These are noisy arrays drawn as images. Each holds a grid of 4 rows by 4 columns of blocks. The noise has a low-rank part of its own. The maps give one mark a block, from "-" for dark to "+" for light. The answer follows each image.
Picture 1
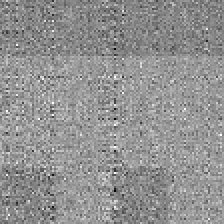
- - - -
+ + + +
+ + + +
- + - +
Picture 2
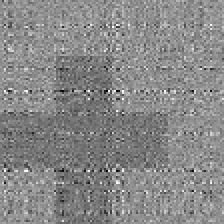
+ + + +
+ - + +
- - - +
+ - + +
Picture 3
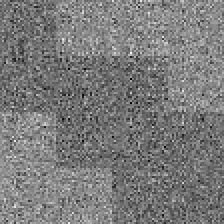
- + + +
- - - +
+ - - -
+ + - -
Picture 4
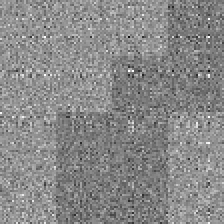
+ + + -
+ + - -
+ - - +
+ - - +
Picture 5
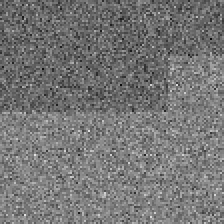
- - - -
- - - +
+ + + +
+ + + +
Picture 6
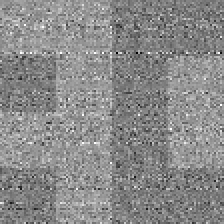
+ + - -
- + - +
+ + - +
- + - -
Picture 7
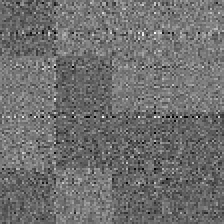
- + + +
+ - + +
+ - - -
- + - -
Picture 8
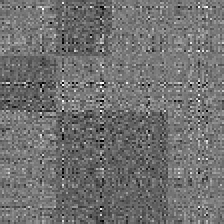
+ - + +
- + + +
+ - - +
+ - - +
